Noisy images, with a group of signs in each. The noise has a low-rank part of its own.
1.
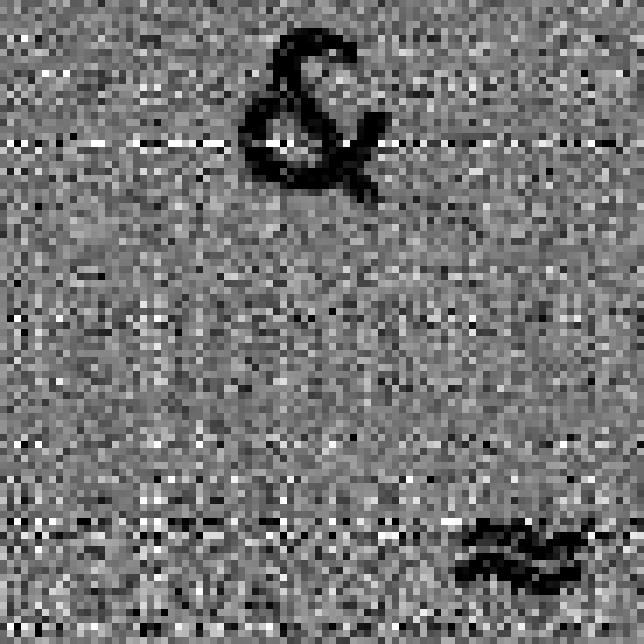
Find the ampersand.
top middle
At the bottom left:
nothing
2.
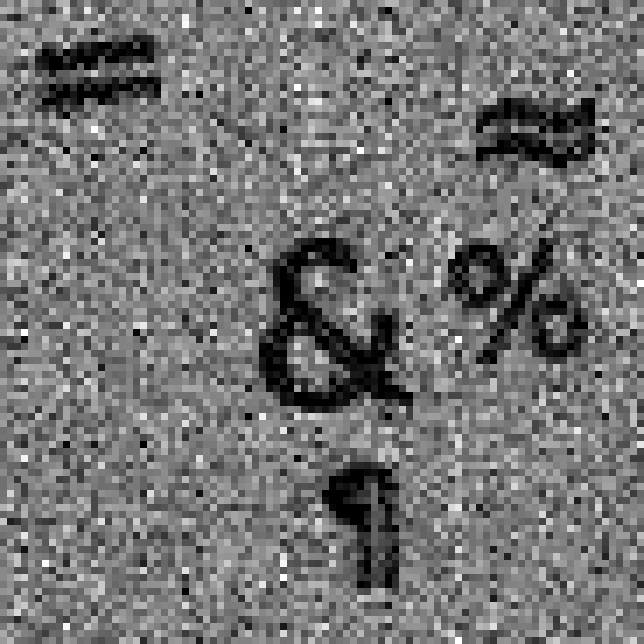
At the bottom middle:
pilcrow
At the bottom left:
nothing
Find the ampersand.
centre
